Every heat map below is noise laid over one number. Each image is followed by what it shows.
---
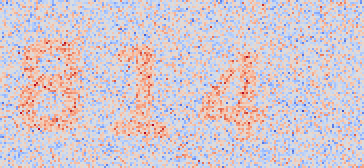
814
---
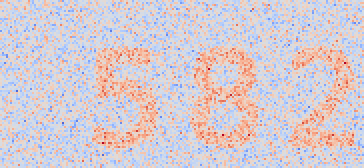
582
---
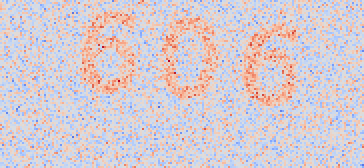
606
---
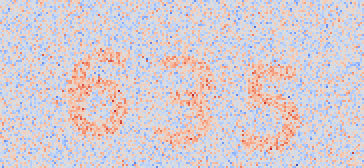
635
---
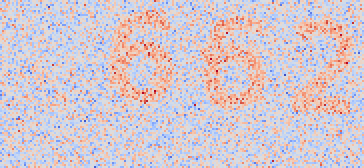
662
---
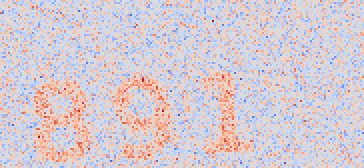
891
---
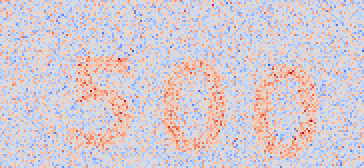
500
